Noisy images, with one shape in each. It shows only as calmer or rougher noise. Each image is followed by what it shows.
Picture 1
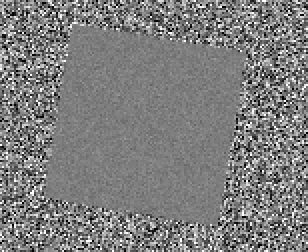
calm square
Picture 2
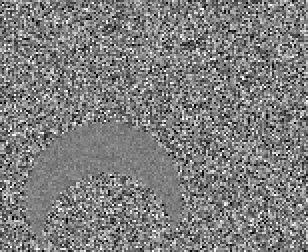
calm crescent
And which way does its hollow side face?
down
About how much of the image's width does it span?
half
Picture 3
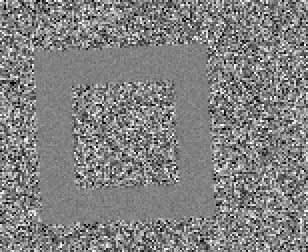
calm square frame
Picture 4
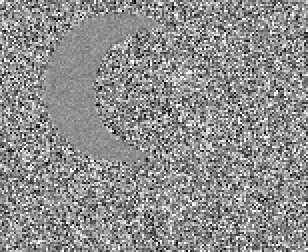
calm crescent
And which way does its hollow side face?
right
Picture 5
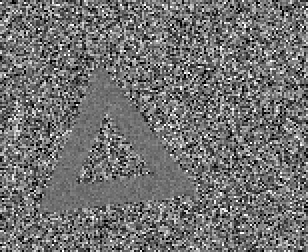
calm triangle frame
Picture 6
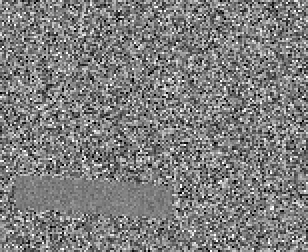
calm bar
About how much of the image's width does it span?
half
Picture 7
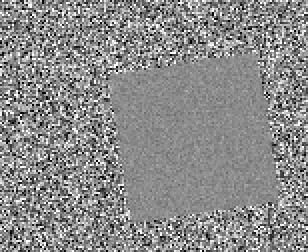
calm square
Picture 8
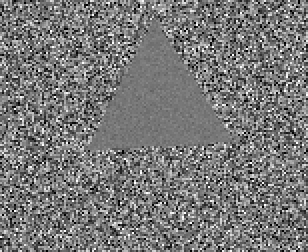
calm triangle
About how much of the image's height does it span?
half
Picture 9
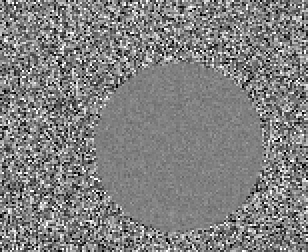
calm disc
